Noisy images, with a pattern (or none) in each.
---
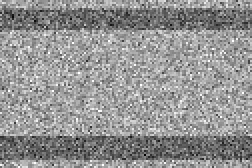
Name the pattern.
bands of rows
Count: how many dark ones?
2
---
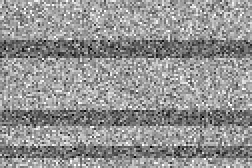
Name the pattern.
bands of rows
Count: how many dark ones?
3
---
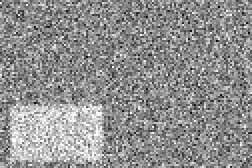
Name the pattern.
one block
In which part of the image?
bottom left
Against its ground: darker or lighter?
lighter
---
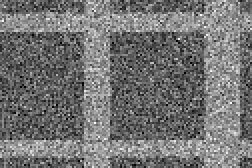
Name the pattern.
bands of rows crossing bands of columns
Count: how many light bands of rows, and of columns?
2 and 2
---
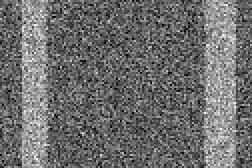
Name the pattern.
bands of columns
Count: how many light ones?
2
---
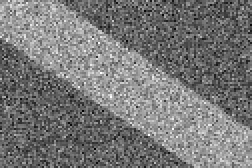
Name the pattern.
a diagonal band
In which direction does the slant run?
top left to bottom right
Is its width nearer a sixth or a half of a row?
a half
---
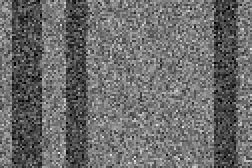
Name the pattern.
bands of columns
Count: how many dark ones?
3
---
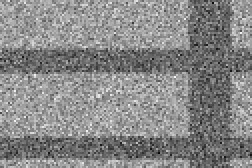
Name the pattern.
bands of rows crossing bands of columns
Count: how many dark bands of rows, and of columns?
2 and 1
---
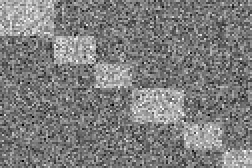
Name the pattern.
blocks along the diagonal
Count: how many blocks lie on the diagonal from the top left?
6
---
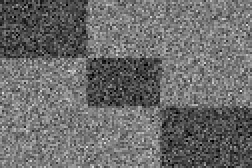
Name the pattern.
blocks along the diagonal
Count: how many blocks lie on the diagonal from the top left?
3
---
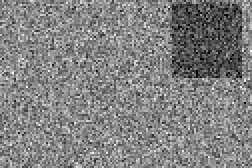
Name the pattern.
one block
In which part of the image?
top right
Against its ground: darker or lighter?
darker
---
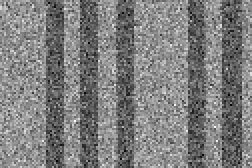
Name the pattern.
bands of columns
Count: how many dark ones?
5
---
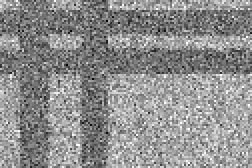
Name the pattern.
bands of rows crossing bands of columns
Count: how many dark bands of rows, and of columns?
2 and 2
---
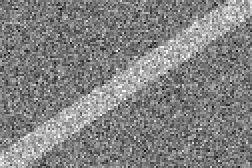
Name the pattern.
a diagonal band
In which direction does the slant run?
bottom left to top right
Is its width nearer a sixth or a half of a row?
a sixth
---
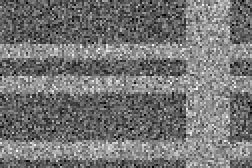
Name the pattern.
bands of rows crossing bands of columns
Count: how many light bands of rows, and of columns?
3 and 1
